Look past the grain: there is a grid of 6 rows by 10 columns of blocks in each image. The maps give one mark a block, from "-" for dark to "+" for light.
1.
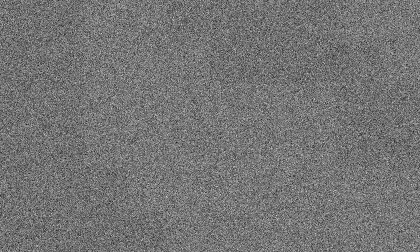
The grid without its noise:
--++----++
--+++----+
--++++++--
--++++++--
---+++++++
----++++++
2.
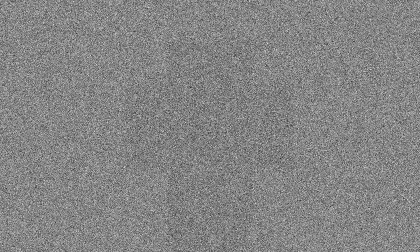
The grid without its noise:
++++++++++
++++--++++
+++----+++
+++----+++
++++--++++
++++--++++
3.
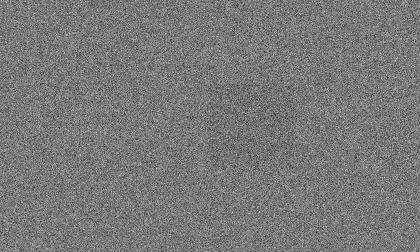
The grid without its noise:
++++++++++
++++++++++
+++++--+++
+++++--+++
++++++++++
++++++++++
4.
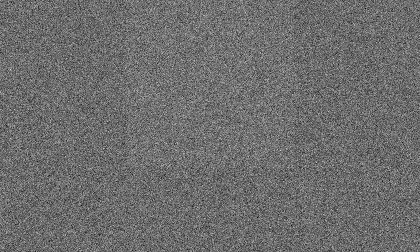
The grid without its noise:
---++++---
---++++---
---++++---
---++++---
----------
----------
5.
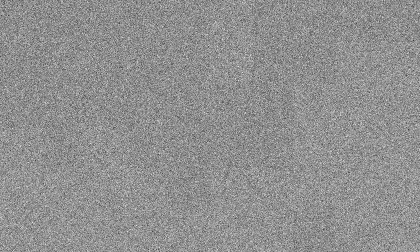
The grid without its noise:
-----+----
-----+--++
-------+++
+-+----+++
++++-+++++
+++++++-++
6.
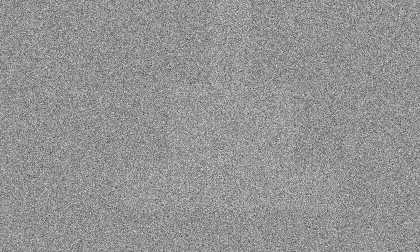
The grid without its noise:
-----+----
-----+----
----+++---
----+++---
---+++++--
----------
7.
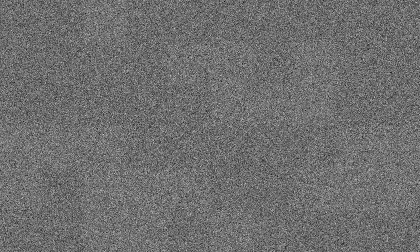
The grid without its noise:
--+-------
----++-+--
-----+++--
+++-----++
+-+++--+++
--++-+----
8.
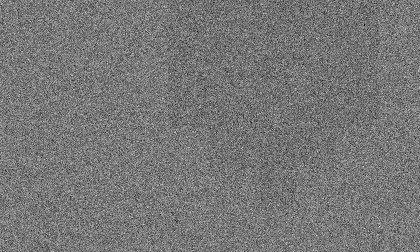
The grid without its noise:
++++-----+
++++-----+
++++-----+
+++++---++
++++++-+++
++++++++++
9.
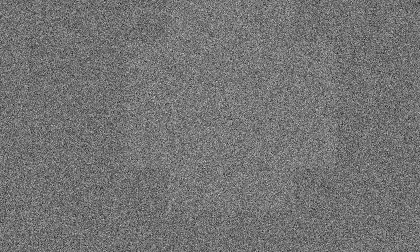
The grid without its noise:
----+++---
---+++++--
---+++++--
---+++++--
----+++---
----------
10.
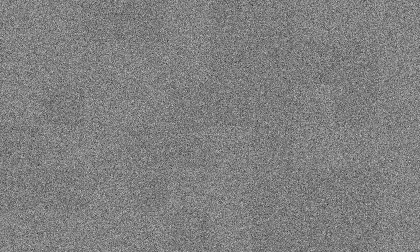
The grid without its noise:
++--+--+++
+++++----+
+-++---+-+
-++--+-+++
--+-++---+
++++-+---+
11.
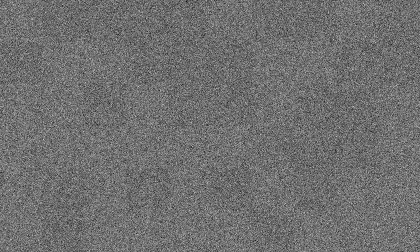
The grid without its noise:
+----+--+-
-++---++--
++-+--+--+
++++++---+
+-+-+-+-++
+-++++-+++
